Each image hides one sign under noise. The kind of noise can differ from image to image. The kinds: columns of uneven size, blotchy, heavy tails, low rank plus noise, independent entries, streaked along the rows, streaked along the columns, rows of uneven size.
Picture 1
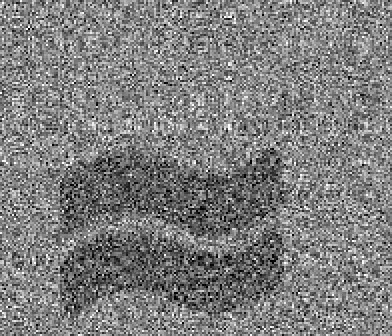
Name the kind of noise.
low rank plus noise
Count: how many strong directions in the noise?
three or four
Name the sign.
approximately sign
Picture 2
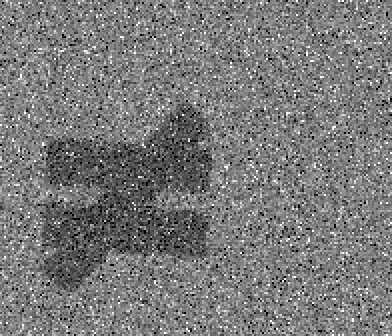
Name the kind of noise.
heavy tails
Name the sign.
not-equal sign
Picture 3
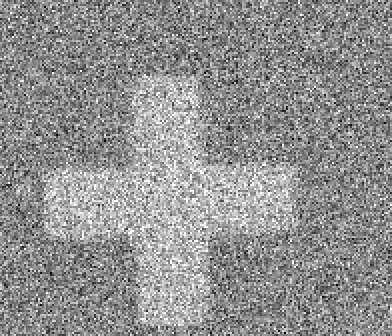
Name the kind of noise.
independent entries
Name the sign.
plus sign
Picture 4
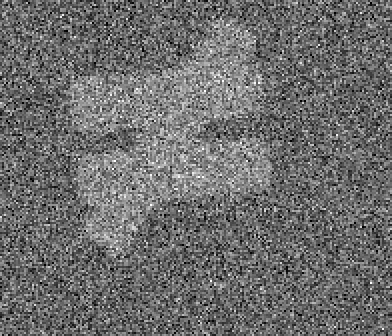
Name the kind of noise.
independent entries
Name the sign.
not-equal sign
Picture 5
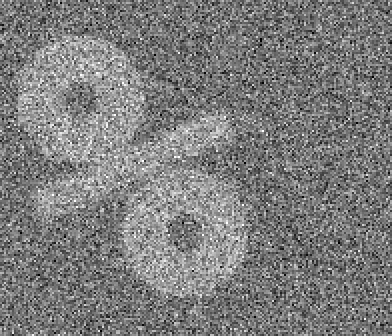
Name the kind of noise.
independent entries
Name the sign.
percent sign
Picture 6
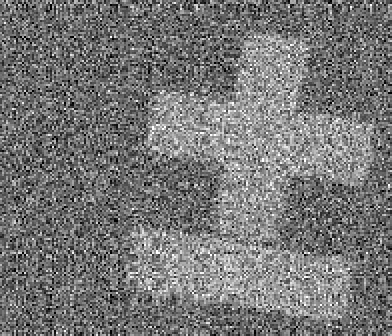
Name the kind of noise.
low rank plus noise
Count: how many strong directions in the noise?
one
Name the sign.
plus-minus sign
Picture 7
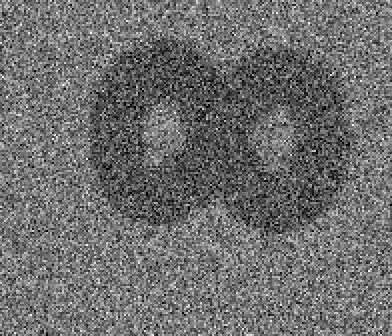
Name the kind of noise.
independent entries
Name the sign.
infinity sign
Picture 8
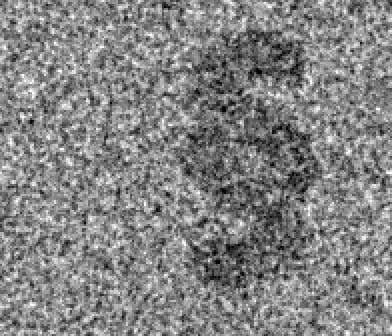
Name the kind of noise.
blotchy
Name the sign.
section sign
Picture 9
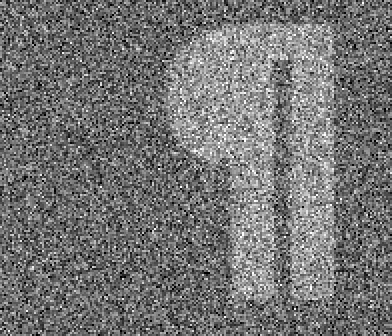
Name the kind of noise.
independent entries
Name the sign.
pilcrow
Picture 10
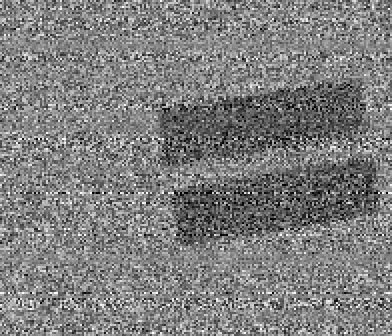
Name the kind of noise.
rows of uneven size
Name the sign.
equals sign
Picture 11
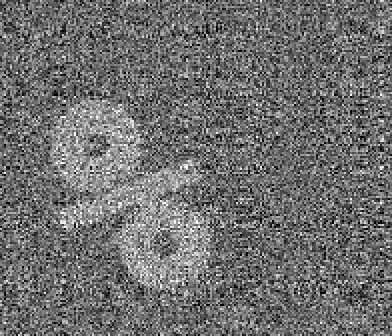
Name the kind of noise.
low rank plus noise
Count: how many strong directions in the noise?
three or four
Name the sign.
percent sign
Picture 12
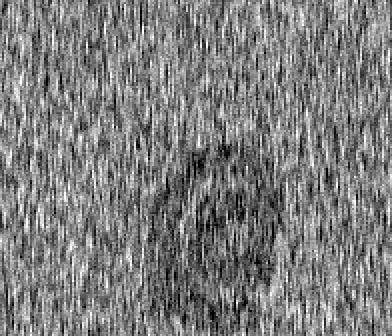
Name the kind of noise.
streaked along the columns
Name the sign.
at sign
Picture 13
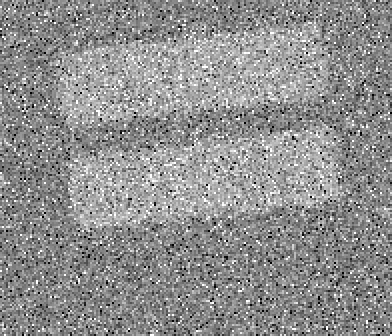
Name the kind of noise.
heavy tails
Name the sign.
equals sign
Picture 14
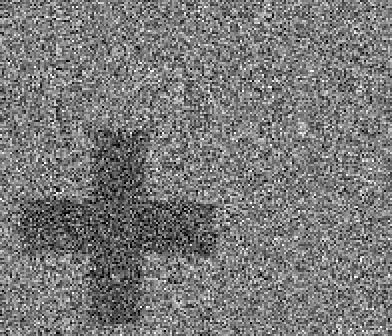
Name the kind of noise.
low rank plus noise
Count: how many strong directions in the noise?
five to eight
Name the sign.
plus sign
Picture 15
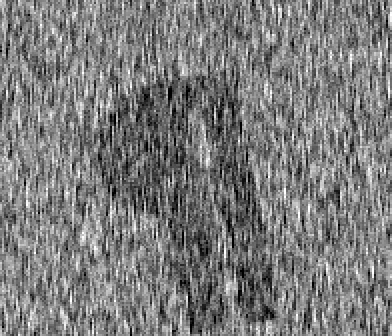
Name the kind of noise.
streaked along the columns
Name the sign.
pilcrow
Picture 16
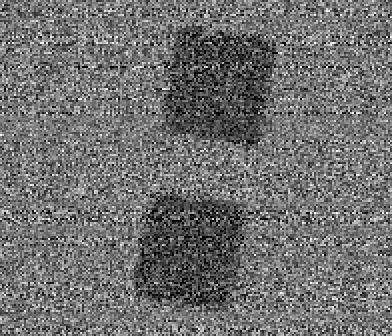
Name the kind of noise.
rows of uneven size
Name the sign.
colon
